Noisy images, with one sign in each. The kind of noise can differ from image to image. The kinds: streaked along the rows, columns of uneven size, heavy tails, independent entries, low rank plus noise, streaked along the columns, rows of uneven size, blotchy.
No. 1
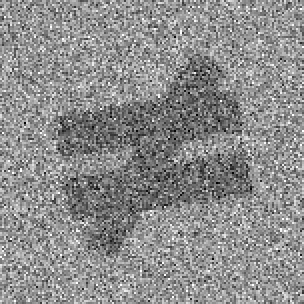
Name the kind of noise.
independent entries
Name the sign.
not-equal sign
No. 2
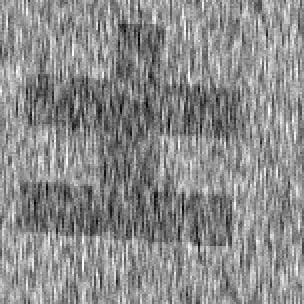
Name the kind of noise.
streaked along the columns
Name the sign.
plus-minus sign
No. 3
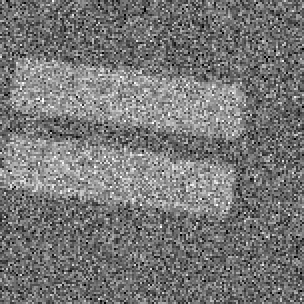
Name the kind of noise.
independent entries
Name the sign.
equals sign
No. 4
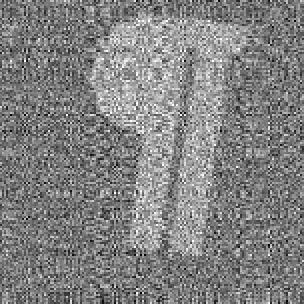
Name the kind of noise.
low rank plus noise
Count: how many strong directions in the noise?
two
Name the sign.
pilcrow
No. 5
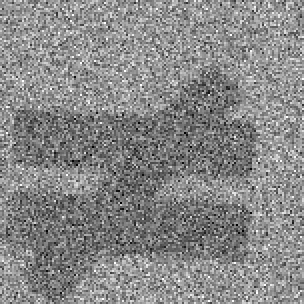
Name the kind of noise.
independent entries
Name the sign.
not-equal sign
